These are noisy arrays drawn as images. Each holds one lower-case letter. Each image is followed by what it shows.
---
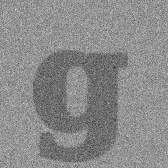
g
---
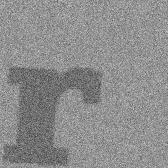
r
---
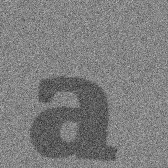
a
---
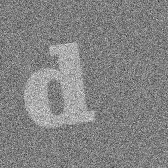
d
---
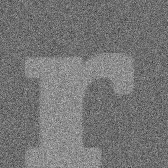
r
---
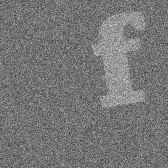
f
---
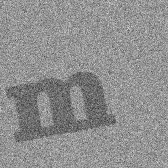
m
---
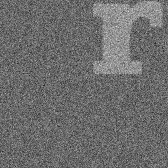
r
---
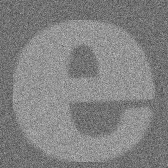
e
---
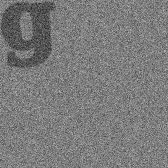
g
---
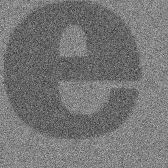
e
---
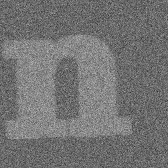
n
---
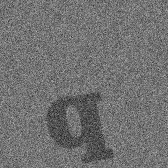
q
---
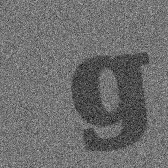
g
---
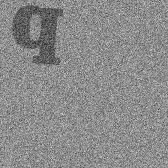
q
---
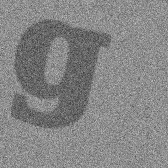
g
